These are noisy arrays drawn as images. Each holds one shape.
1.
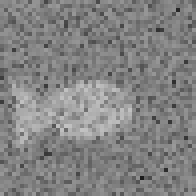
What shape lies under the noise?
fish
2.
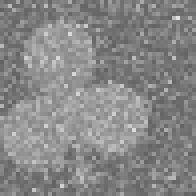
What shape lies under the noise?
club
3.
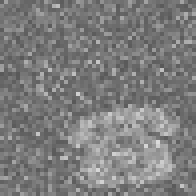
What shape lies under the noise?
telephone
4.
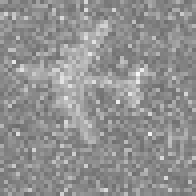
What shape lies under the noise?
airplane
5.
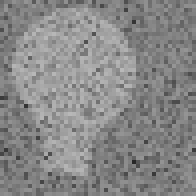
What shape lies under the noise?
light bulb
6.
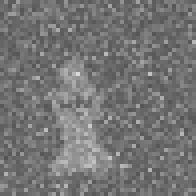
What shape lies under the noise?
chess bishop
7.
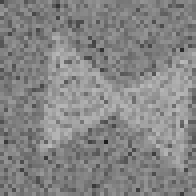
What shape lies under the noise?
bow tie
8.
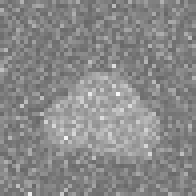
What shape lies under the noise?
cloud
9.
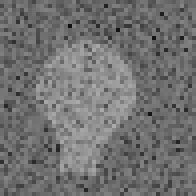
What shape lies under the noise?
light bulb
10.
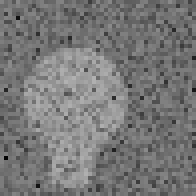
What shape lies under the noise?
light bulb
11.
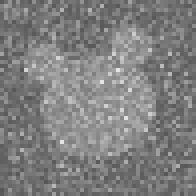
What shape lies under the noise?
bear's head
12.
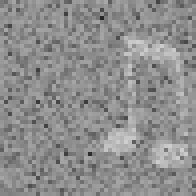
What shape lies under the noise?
pair of musical notes
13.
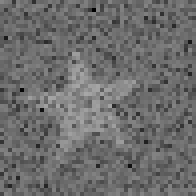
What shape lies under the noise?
star
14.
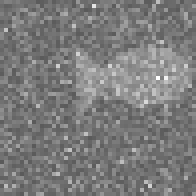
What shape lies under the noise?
fish
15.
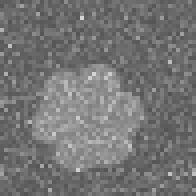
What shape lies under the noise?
flower
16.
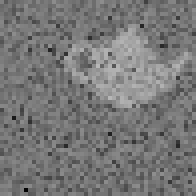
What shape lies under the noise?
teapot
